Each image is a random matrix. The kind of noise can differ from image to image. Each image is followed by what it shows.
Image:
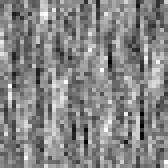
streaked along the columns
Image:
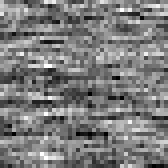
streaked along the rows
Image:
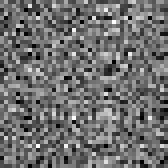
low rank plus noise
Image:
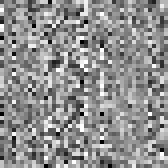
columns of uneven size
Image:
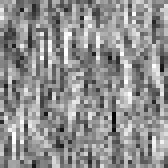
streaked along the columns
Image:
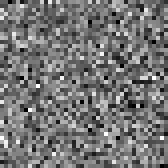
independent entries
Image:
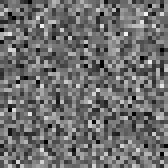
independent entries
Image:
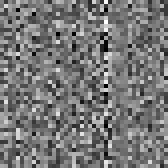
columns of uneven size
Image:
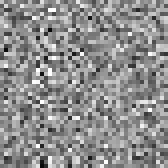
low rank plus noise
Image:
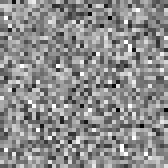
independent entries
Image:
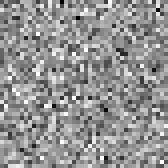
independent entries
